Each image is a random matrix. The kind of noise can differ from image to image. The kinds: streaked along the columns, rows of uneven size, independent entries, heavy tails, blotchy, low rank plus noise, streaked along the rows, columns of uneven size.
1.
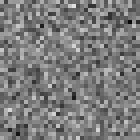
independent entries
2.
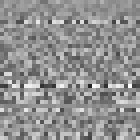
rows of uneven size
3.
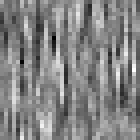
streaked along the columns
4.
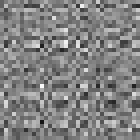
low rank plus noise
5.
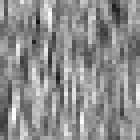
streaked along the columns
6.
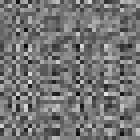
low rank plus noise
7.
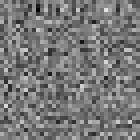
low rank plus noise
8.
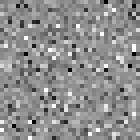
heavy tails
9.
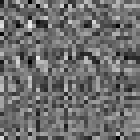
low rank plus noise
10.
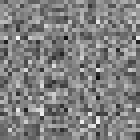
low rank plus noise
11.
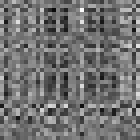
low rank plus noise
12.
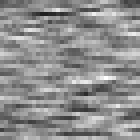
streaked along the rows
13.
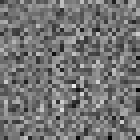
low rank plus noise
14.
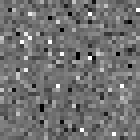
heavy tails
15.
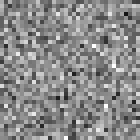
independent entries
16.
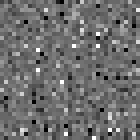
heavy tails
